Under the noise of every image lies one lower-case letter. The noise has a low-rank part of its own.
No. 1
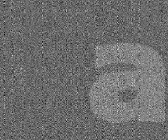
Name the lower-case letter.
a
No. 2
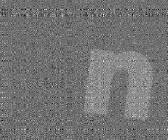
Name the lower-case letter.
n
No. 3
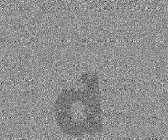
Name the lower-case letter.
d
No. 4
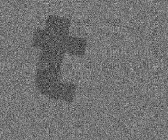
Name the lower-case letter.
t
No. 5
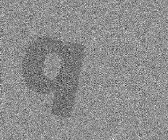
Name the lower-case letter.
q
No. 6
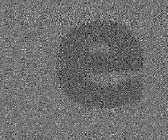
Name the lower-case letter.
e
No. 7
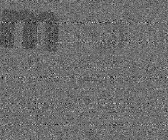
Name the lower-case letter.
m
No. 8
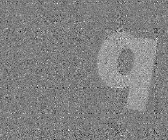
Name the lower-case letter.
q
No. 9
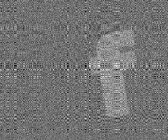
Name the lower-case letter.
f
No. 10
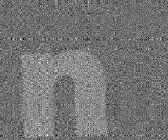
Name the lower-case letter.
n
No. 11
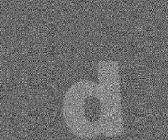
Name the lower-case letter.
d
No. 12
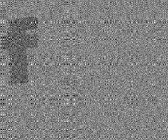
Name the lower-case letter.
f
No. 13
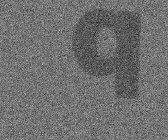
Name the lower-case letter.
q
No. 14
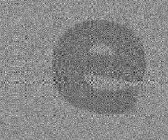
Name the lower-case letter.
e
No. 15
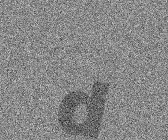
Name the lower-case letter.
d
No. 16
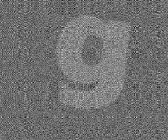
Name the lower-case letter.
g
